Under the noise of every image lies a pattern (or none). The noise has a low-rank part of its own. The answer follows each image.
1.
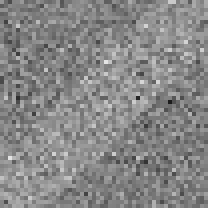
a diagonal band
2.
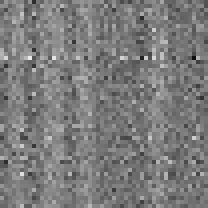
bands of columns
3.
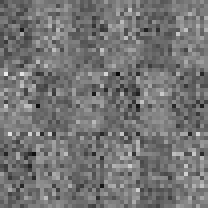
a checkerboard
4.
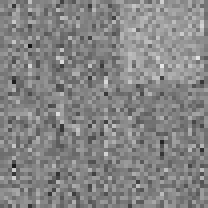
one block
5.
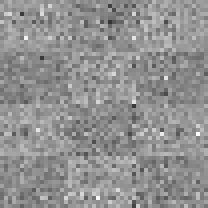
a checkerboard
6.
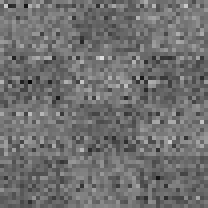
a checkerboard
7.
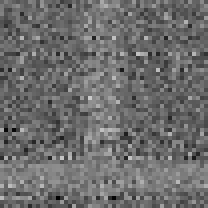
bands of rows crossing bands of columns
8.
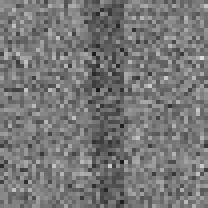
one band of columns
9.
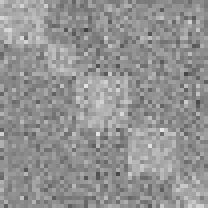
blocks along the diagonal
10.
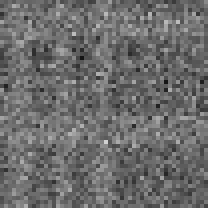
bands of rows crossing bands of columns
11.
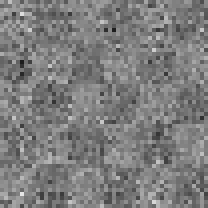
a checkerboard
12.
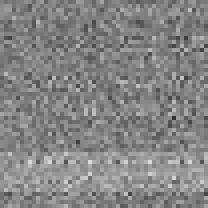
one band of rows
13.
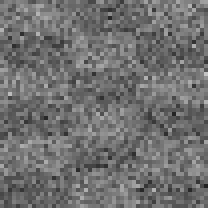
a checkerboard
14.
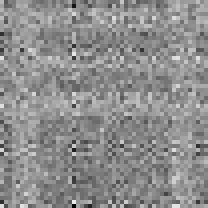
bands of rows crossing bands of columns
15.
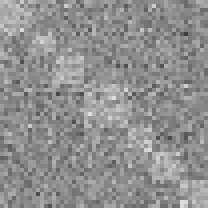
blocks along the diagonal
